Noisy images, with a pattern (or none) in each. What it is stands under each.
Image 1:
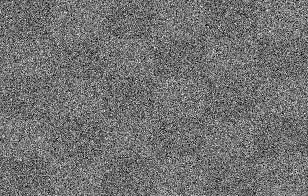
a checkerboard
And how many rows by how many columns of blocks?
5 by 6
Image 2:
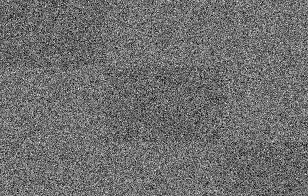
blocks along the diagonal
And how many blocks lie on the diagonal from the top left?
3
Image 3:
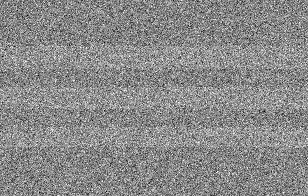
bands of rows
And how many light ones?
3
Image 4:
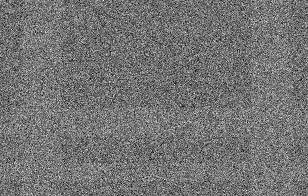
bands of rows crossing bands of columns
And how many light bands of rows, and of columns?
2 and 2
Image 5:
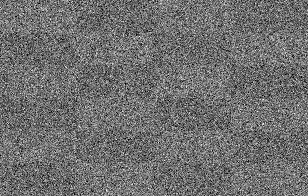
a checkerboard
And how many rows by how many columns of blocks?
6 by 4
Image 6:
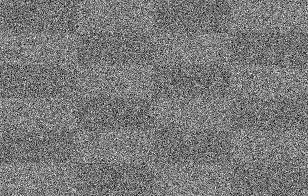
a checkerboard
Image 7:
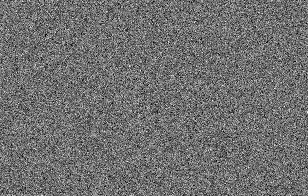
only noise
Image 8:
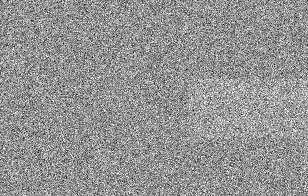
one block
